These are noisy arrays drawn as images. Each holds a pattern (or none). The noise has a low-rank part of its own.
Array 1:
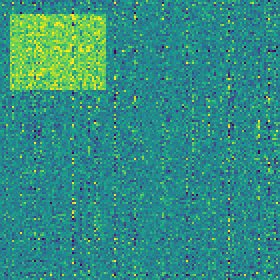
one block
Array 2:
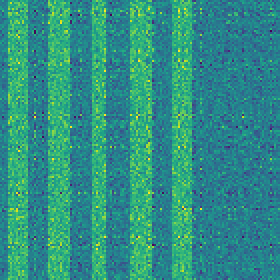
bands of columns
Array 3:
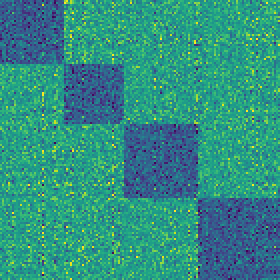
blocks along the diagonal
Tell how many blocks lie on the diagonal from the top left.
4
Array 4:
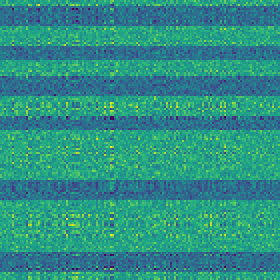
bands of rows
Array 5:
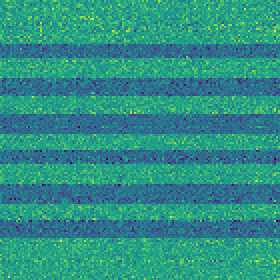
bands of rows
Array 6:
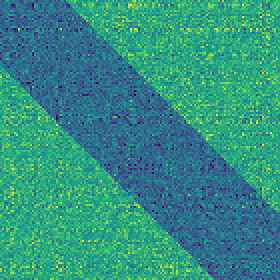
a diagonal band
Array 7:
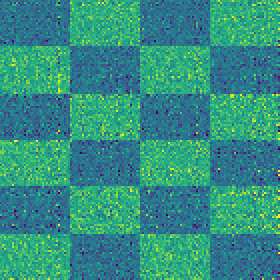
a checkerboard
